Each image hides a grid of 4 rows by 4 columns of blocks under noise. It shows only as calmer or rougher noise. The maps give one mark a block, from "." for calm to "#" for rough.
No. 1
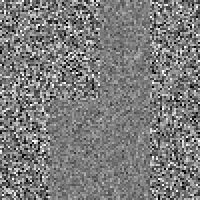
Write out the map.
# # . #
# # . #
# . . #
# . . #
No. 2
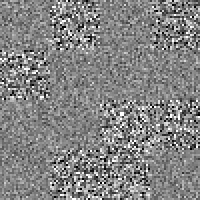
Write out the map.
. # . #
# . . .
. . # #
. # # .
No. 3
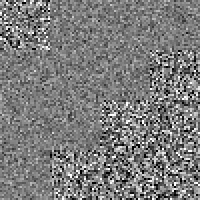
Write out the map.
# . . .
. . . #
. . # #
. # # #
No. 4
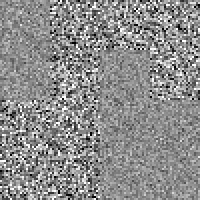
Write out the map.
. # # #
. # . #
# # . .
# # . .
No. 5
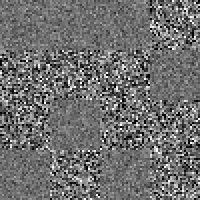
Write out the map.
. . . #
# # # .
# . # #
. # . #
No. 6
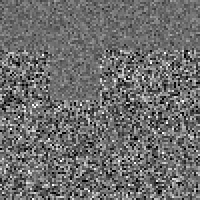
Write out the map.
. . . .
# . # #
# # # #
# # # #
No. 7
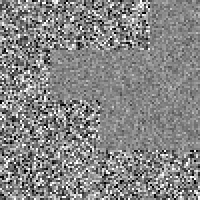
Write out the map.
# # # .
# . . .
# # . .
# # # #
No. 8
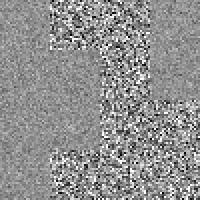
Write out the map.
. # # .
. . # .
. . # #
. # # #
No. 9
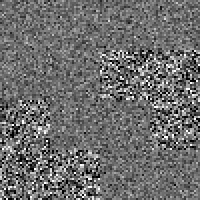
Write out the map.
. . . .
. . # #
# . . #
# # . .
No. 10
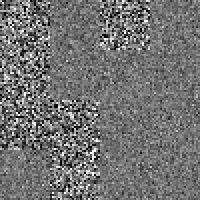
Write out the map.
# . # .
# . . .
# # . .
. # . .
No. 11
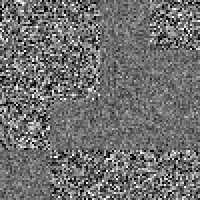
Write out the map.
# # . #
# # . .
# . . .
. # # #
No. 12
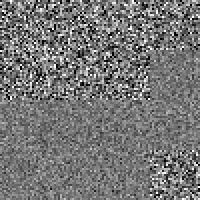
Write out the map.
# # # #
# # # .
. . . .
. . . #
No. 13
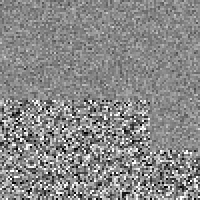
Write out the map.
. . . .
. . . .
# # # .
# # # #
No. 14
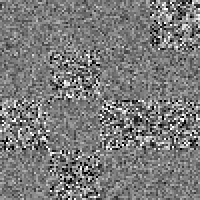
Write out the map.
. . . #
. # . .
# . # #
. # . .
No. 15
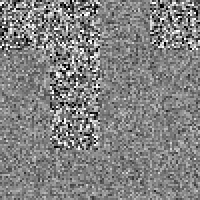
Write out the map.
# # . #
. # . .
. # . .
. . . .
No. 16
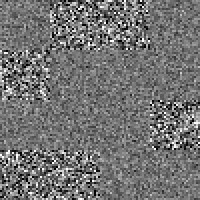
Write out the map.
. # # .
# . . .
. . . #
# # . .
